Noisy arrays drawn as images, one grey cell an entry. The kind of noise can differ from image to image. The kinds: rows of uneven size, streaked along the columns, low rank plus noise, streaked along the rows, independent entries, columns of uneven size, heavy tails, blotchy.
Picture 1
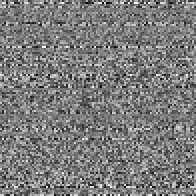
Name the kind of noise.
rows of uneven size
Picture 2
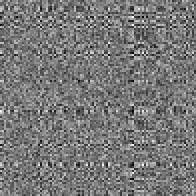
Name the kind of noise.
low rank plus noise
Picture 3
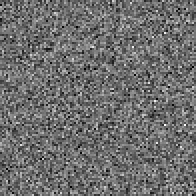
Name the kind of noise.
independent entries
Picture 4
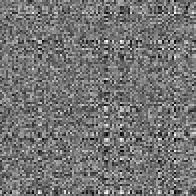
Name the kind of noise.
low rank plus noise
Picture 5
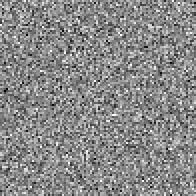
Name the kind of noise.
independent entries
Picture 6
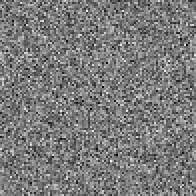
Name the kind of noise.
independent entries
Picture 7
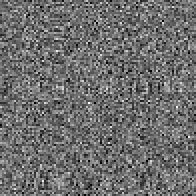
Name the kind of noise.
low rank plus noise
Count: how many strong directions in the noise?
five to eight
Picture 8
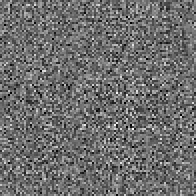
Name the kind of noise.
low rank plus noise
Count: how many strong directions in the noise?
five to eight
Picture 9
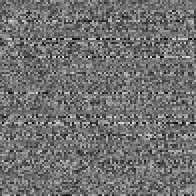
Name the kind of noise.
rows of uneven size
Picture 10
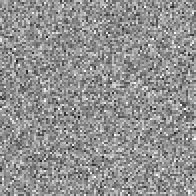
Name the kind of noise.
independent entries
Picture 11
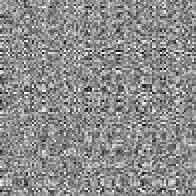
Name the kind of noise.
low rank plus noise
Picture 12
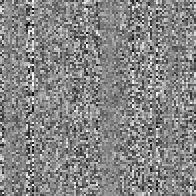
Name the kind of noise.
columns of uneven size
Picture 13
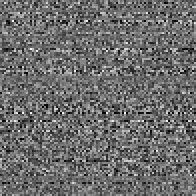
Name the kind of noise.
rows of uneven size
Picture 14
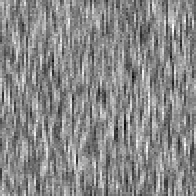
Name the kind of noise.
streaked along the columns
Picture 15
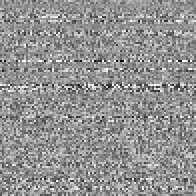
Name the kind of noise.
rows of uneven size
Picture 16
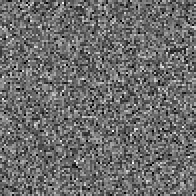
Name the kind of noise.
independent entries
